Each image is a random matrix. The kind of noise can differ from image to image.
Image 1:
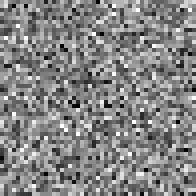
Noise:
independent entries
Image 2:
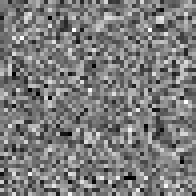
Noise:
low rank plus noise
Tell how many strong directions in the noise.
five to eight
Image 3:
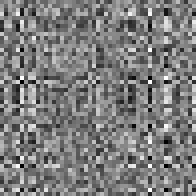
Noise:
low rank plus noise
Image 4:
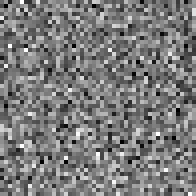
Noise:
independent entries
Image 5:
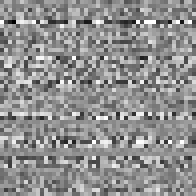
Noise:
rows of uneven size
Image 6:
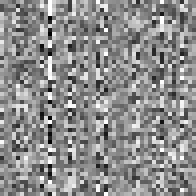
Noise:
columns of uneven size
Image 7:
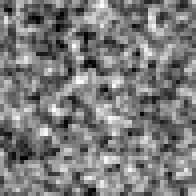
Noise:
blotchy
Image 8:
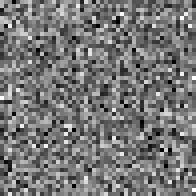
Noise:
independent entries
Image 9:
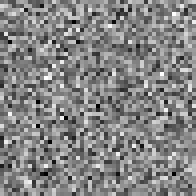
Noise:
independent entries
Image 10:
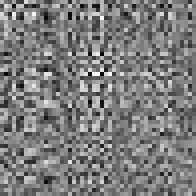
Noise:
low rank plus noise
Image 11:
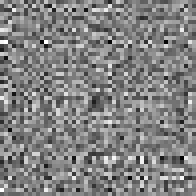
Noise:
low rank plus noise
